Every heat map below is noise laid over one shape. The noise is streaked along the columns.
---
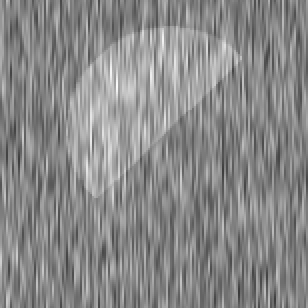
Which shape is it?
half disc
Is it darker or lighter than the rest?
lighter
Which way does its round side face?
up and left
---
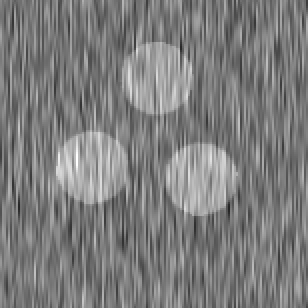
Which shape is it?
three dots
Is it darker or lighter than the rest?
lighter
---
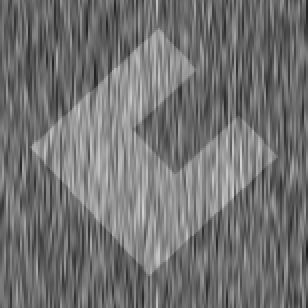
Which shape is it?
square with a notch
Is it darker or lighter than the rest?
lighter
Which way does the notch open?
up and right
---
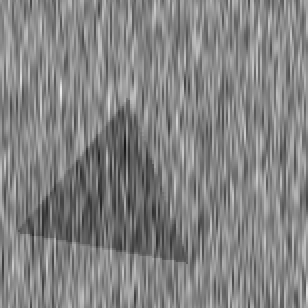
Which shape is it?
triangle
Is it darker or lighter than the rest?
darker
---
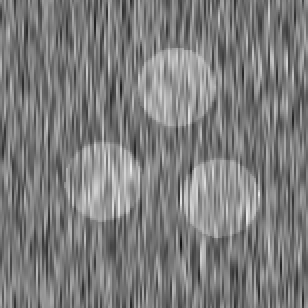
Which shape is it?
three dots
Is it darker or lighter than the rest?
lighter
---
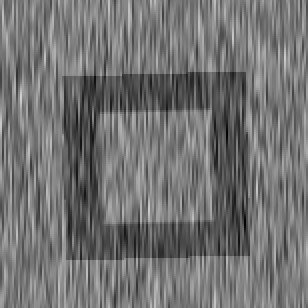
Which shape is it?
square frame
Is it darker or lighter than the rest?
darker
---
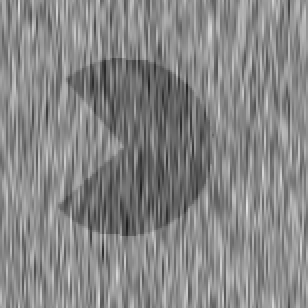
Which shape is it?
disc with a wedge cut out
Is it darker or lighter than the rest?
darker
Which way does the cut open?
left
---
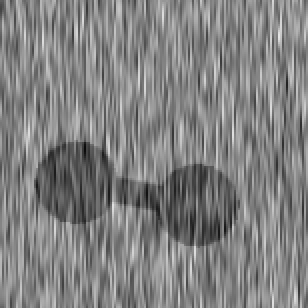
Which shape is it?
dumbbell
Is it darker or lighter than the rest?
darker
